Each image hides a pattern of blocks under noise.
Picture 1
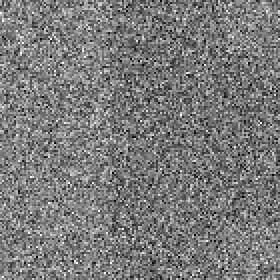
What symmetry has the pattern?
top and bottom mirror each other
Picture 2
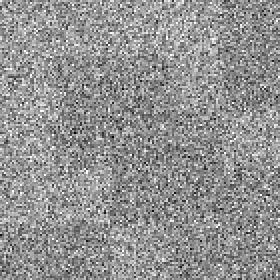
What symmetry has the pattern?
mirrored about the diagonal from the top left
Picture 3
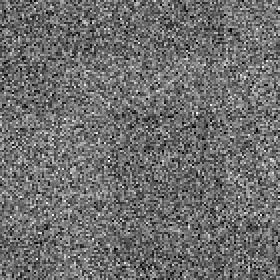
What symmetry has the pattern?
no symmetry
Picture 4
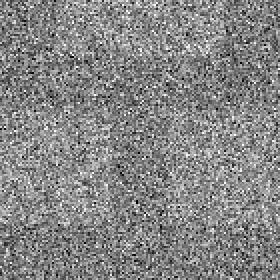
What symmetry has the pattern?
left and right mirror each other
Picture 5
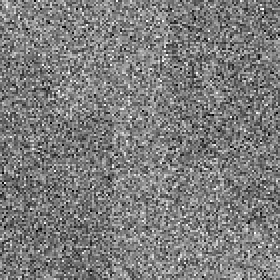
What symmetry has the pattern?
the same after a half turn
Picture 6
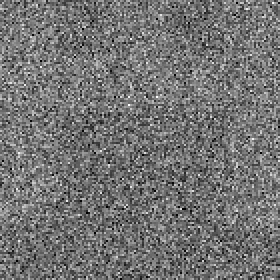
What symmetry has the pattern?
left and right mirror each other
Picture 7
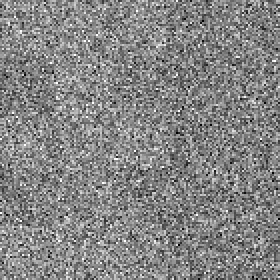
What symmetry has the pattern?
top and bottom mirror each other
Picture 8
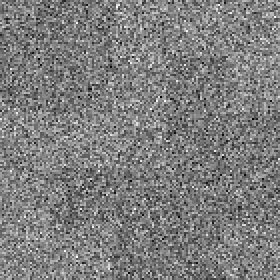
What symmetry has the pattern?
mirrored about the diagonal from the top left
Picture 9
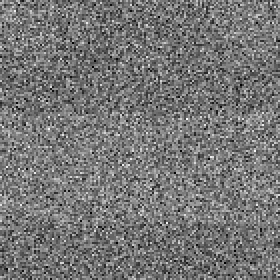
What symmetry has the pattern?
left and right mirror each other
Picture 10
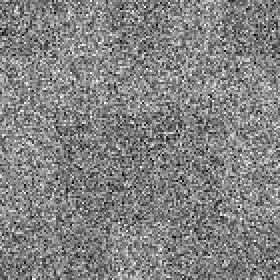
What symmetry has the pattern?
left and right mirror each other
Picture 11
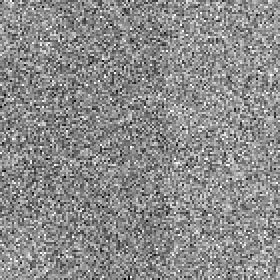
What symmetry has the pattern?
top and bottom mirror each other
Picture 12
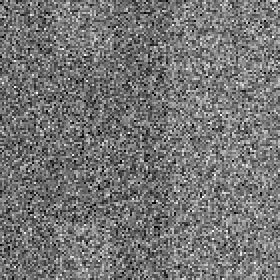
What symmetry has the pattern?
top and bottom mirror each other
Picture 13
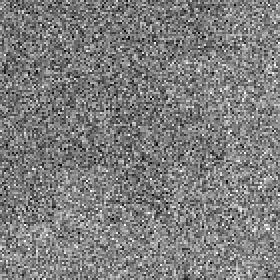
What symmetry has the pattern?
mirrored about the diagonal from the top left
